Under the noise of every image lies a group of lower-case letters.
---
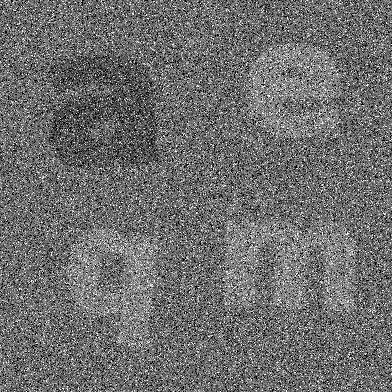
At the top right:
e
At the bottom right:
m
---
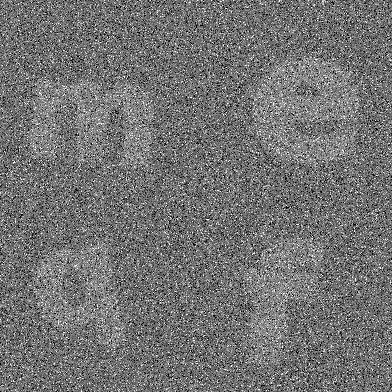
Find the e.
top right
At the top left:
m
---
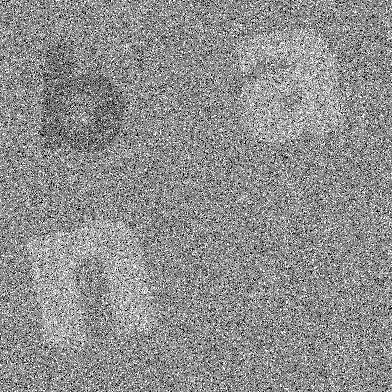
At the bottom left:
n
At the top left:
b
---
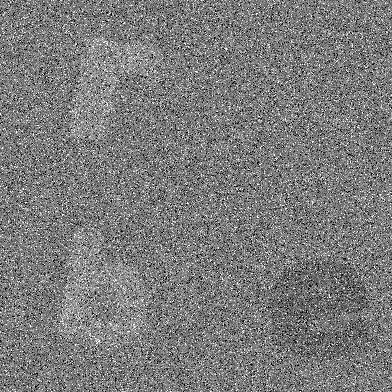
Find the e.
bottom right
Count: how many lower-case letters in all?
3
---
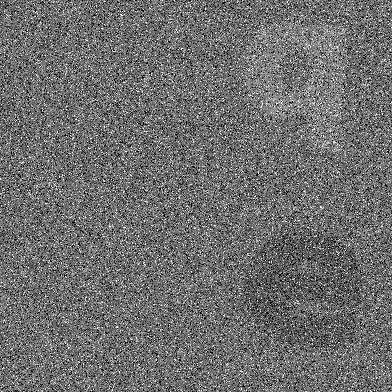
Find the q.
top right
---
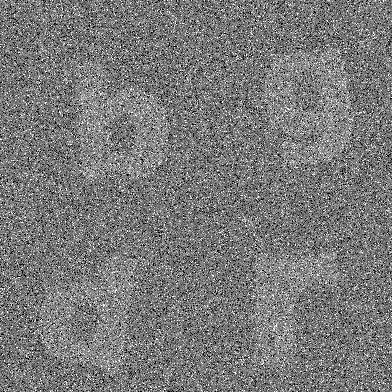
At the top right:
g
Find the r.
bottom right
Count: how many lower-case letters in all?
4
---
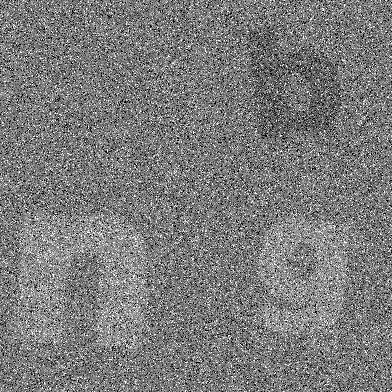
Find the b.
top right
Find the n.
bottom left
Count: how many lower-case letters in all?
3
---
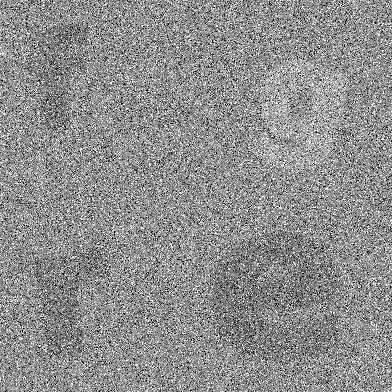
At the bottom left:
r
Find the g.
top right
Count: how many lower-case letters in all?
4
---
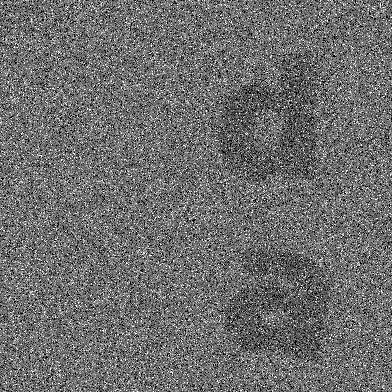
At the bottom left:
nothing
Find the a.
bottom right
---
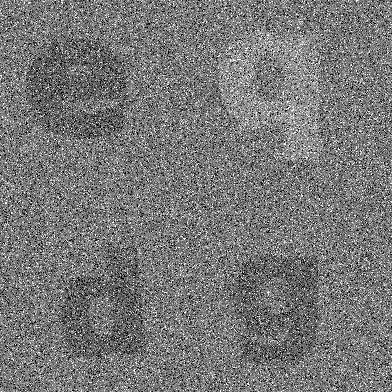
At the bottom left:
d
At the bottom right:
g
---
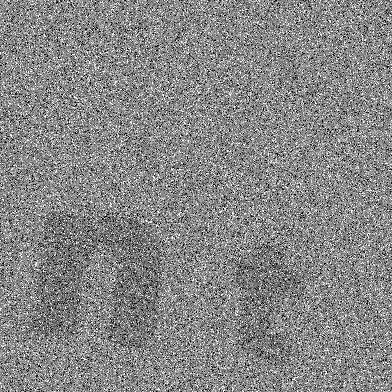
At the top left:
nothing
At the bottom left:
n
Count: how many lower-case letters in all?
2
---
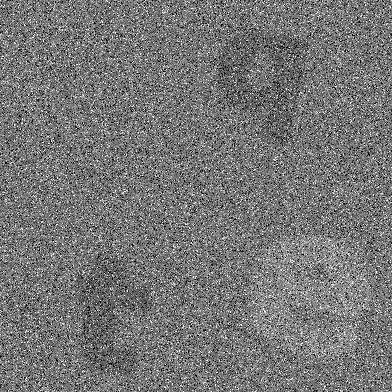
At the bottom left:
t
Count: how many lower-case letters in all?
3
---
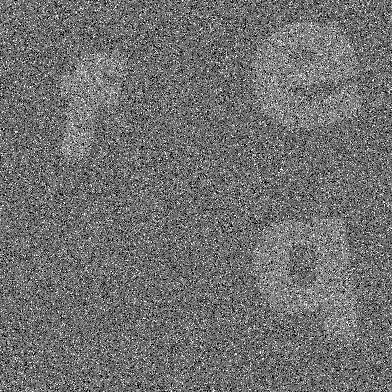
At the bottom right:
q
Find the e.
top right
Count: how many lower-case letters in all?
3
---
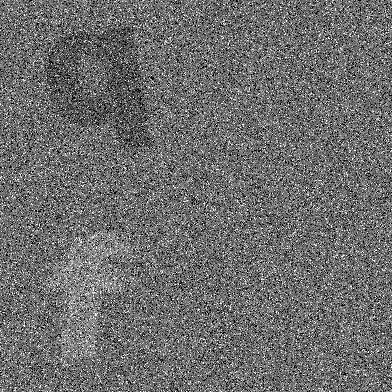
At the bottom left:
f
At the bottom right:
nothing
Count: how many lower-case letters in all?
2
